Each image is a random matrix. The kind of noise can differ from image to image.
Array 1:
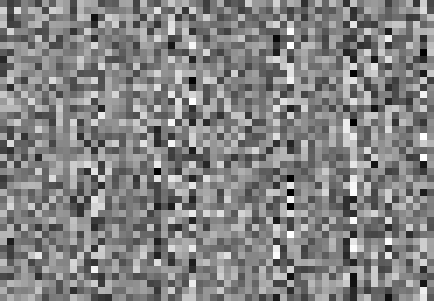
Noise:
columns of uneven size
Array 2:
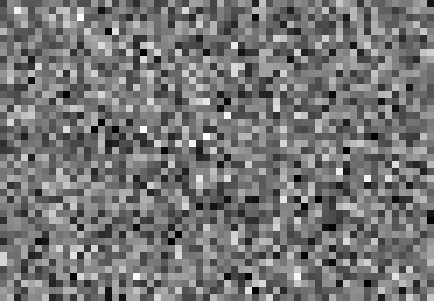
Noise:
independent entries
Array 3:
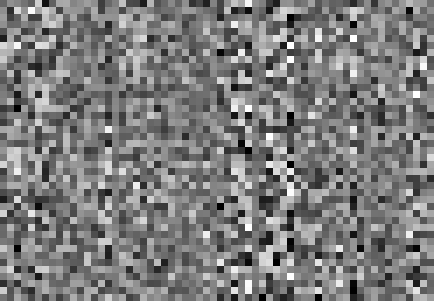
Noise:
columns of uneven size
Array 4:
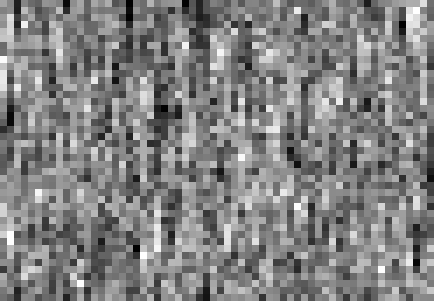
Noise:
streaked along the columns
